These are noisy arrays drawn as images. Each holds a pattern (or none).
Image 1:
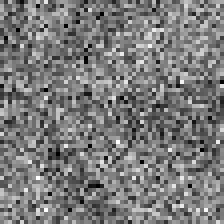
spokes from one point
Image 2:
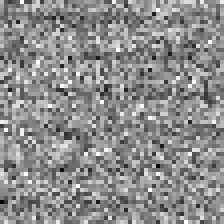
horizontal stripes
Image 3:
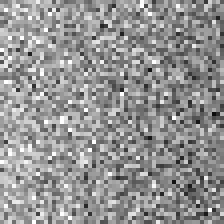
a smooth slope
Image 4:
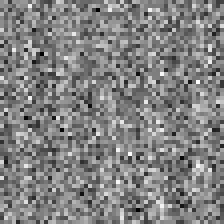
vertical stripes
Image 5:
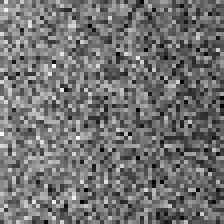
a smooth slope
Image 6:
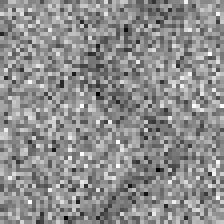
a wavy band
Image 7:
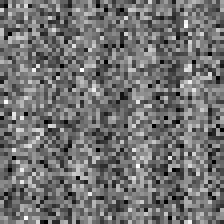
vertical stripes
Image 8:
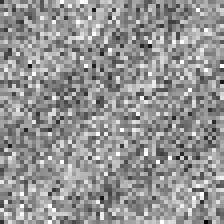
diagonal stripes
